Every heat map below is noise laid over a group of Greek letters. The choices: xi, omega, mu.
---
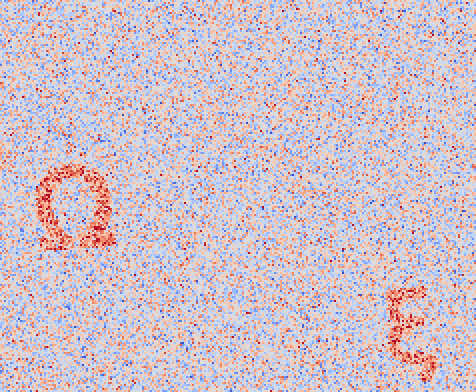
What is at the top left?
nothing
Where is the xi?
bottom right
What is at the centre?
nothing
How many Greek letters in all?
2
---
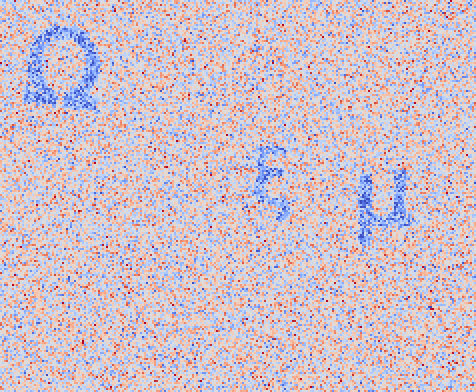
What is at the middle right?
mu
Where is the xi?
centre
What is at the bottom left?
nothing
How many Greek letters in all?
3
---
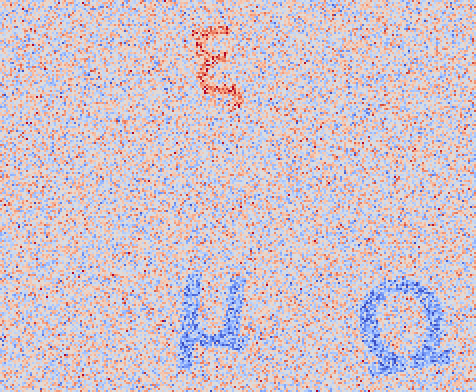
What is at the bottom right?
omega
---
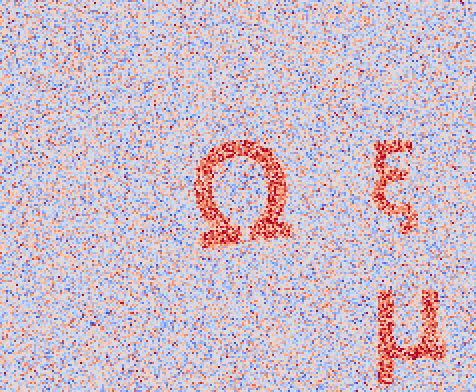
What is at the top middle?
nothing
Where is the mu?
bottom right
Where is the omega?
centre
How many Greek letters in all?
3
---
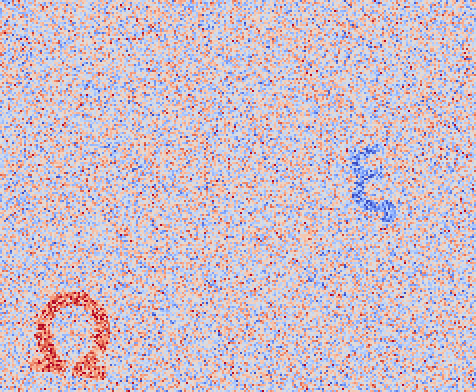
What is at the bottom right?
nothing
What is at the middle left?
nothing
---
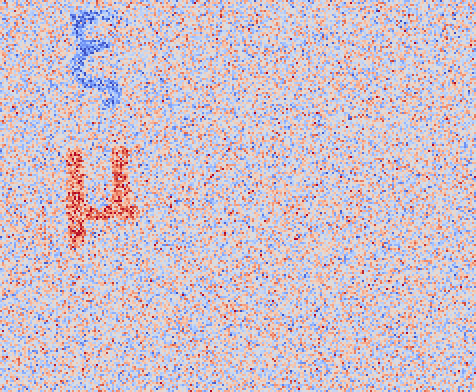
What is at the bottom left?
nothing
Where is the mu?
middle left
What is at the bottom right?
nothing
